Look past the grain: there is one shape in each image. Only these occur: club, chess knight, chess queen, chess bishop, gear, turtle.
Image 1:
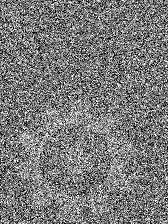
gear
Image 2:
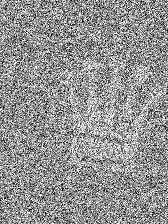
chess queen
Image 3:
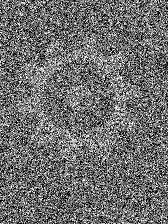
gear
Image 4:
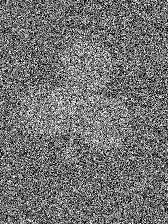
club
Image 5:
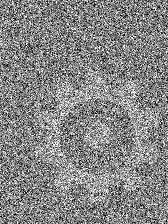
gear
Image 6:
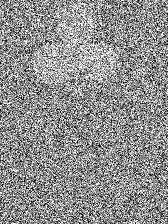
club
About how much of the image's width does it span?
half
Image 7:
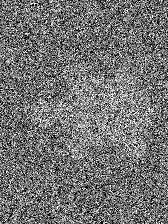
turtle
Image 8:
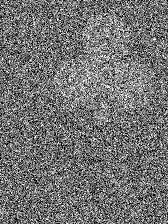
club
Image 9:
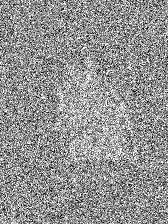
chess knight
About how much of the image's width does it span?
half
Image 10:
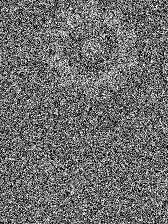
gear
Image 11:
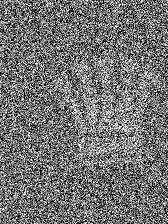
chess queen
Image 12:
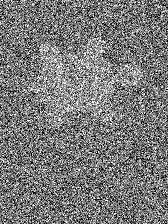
turtle
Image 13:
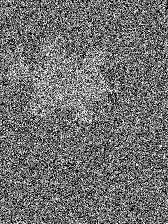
turtle
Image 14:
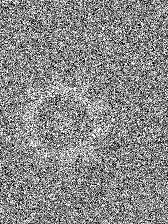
gear
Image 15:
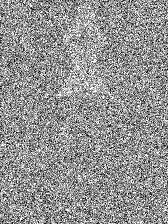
chess bishop
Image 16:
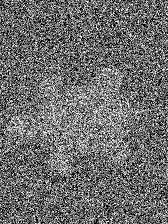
turtle
